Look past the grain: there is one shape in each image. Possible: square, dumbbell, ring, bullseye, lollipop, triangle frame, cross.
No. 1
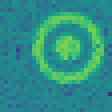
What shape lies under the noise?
bullseye
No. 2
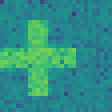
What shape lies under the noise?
cross
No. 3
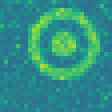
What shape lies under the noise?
bullseye
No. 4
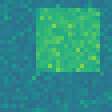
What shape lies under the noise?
square
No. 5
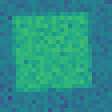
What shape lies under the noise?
square
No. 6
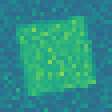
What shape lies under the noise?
square
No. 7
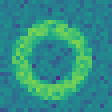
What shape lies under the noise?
ring
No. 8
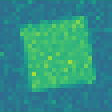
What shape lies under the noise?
square
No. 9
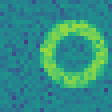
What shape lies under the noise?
ring
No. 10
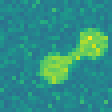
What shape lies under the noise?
dumbbell
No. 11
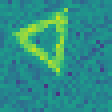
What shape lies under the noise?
triangle frame
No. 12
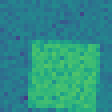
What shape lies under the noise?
square
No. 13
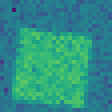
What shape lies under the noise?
square
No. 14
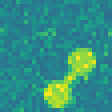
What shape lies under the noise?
dumbbell
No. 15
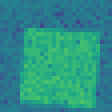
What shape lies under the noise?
square
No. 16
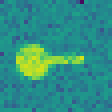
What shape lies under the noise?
lollipop
